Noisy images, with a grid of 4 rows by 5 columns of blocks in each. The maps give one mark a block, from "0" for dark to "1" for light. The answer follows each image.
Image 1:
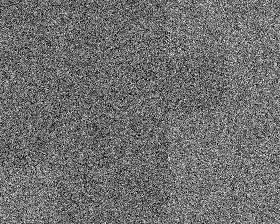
00011
00001
00011
10011
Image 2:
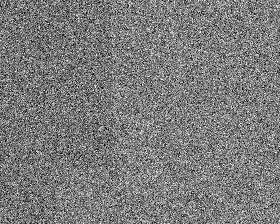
00111
00111
00111
01111
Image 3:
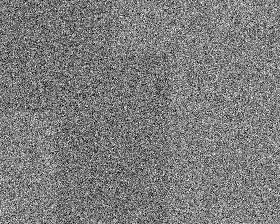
00111
00011
10011
10011
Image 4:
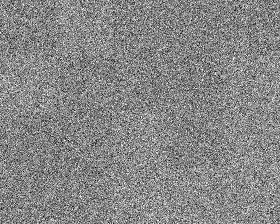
01000
10001
00101
00111
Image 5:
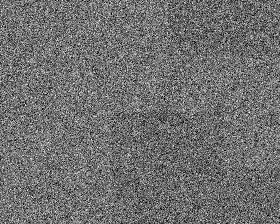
11100
11111
11001
11000
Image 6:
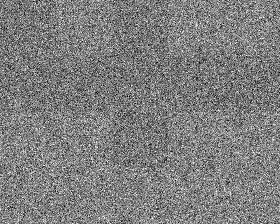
01011
00000
11011
11111
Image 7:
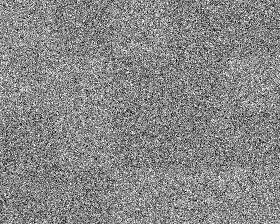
10100
11001
01000
00111
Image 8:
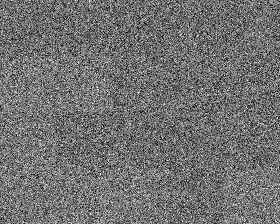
00000
11000
10000
11101
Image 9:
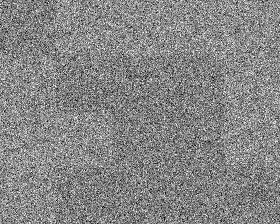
01111
10001
11001
10000
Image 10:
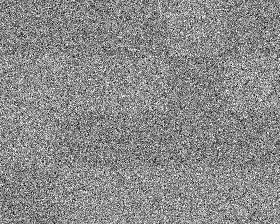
00010
11101
10000
01111
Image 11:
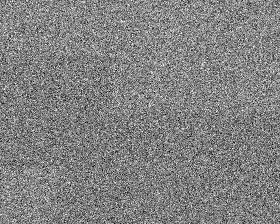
11111
00111
00000
10000
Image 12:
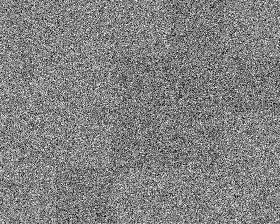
11101
11000
11001
10111
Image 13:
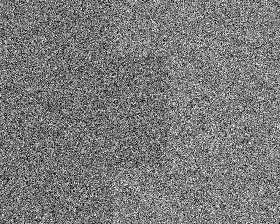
00111
00011
00011
00111
